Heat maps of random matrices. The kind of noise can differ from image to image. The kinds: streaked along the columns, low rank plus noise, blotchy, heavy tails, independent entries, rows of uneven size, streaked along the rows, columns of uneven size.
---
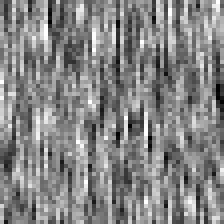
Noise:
streaked along the columns
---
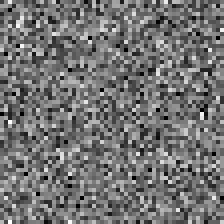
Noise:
independent entries
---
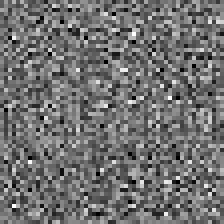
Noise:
low rank plus noise
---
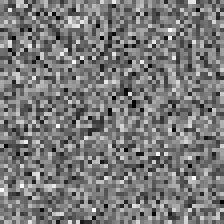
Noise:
independent entries
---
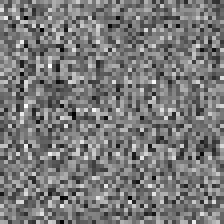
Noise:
low rank plus noise
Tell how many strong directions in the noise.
five to eight
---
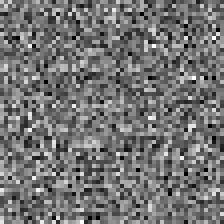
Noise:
low rank plus noise
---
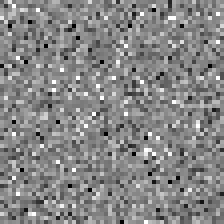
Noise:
heavy tails
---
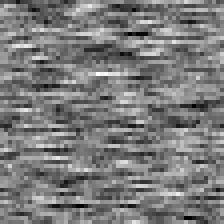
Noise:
streaked along the rows
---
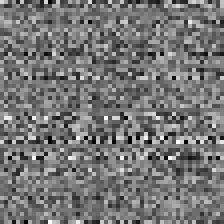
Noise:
rows of uneven size
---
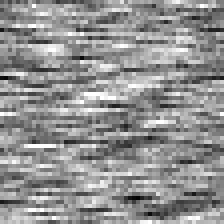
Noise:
streaked along the rows
